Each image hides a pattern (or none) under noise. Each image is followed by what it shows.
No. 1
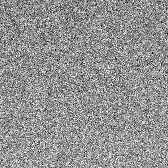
a smooth slope
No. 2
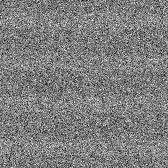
horizontal stripes
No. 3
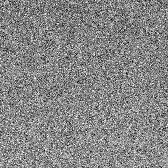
a smooth slope
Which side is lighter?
bottom
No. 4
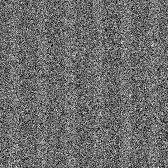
vertical stripes
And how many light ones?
6
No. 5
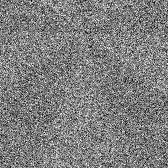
spokes from one point
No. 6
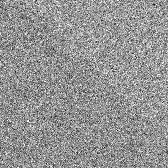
a sharp edge
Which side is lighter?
top right
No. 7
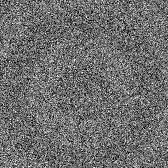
rings round one point
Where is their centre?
centre
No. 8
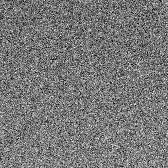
a smooth slope
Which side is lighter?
bottom
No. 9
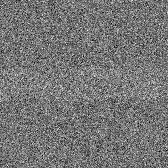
one horizontal stripe
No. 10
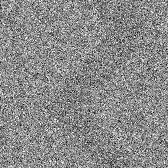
a wavy band
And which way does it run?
top to bottom
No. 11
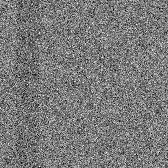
one vertical stripe
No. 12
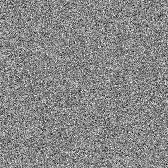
only noise
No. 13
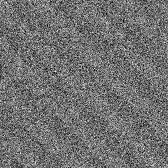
diagonal stripes
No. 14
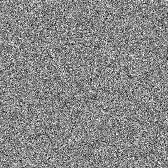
only noise
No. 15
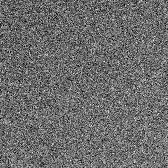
a smooth slope
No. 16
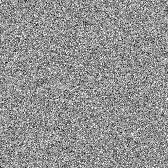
only noise
